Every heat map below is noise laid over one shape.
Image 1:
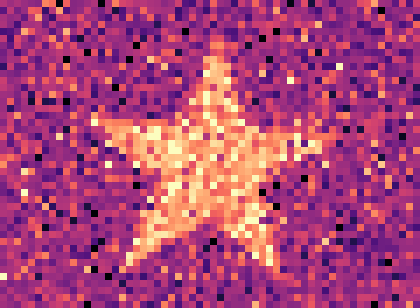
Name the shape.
star
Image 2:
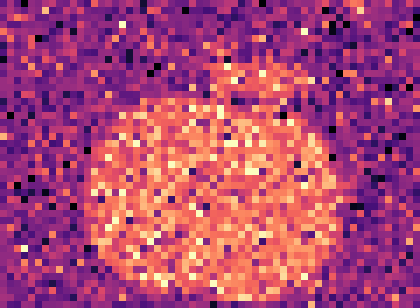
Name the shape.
apple
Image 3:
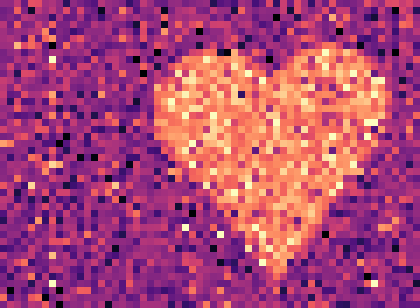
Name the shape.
heart
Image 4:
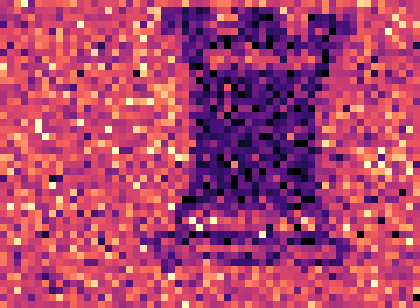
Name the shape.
chess rook
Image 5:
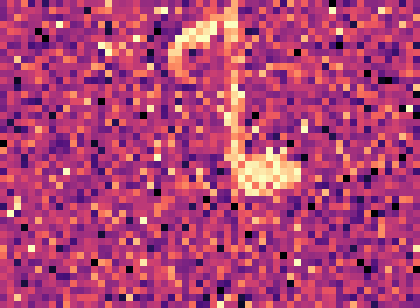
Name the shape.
musical note
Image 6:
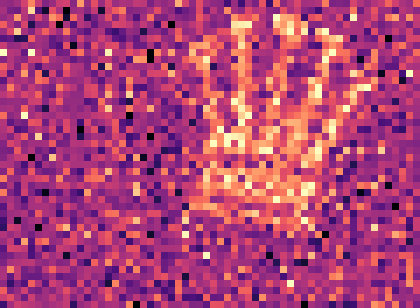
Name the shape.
chess queen
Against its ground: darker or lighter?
lighter
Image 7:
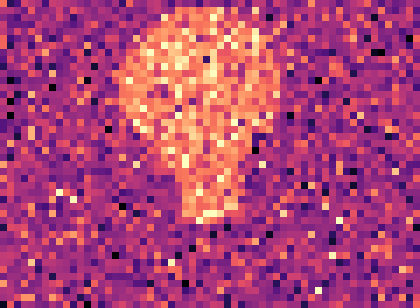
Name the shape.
light bulb
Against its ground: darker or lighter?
lighter
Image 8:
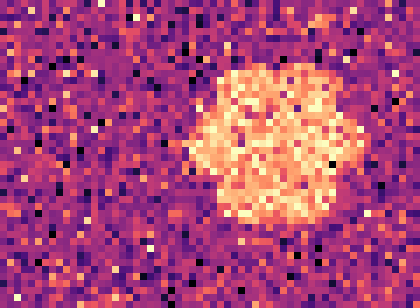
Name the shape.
flower
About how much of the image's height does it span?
half
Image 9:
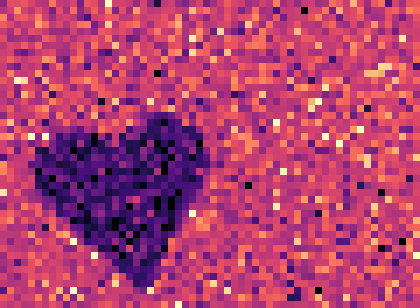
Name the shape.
heart
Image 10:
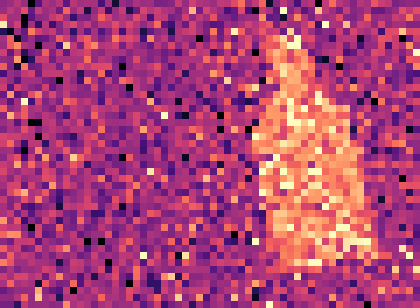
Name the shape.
bottle
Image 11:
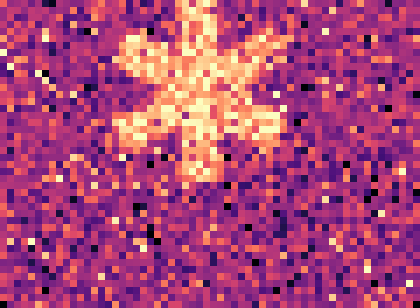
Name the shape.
asterisk
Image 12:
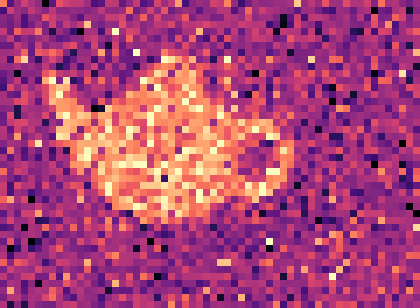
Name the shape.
teapot
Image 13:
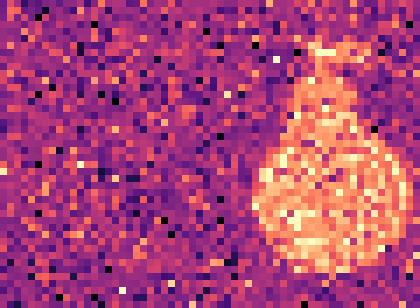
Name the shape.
pear
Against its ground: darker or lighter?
lighter
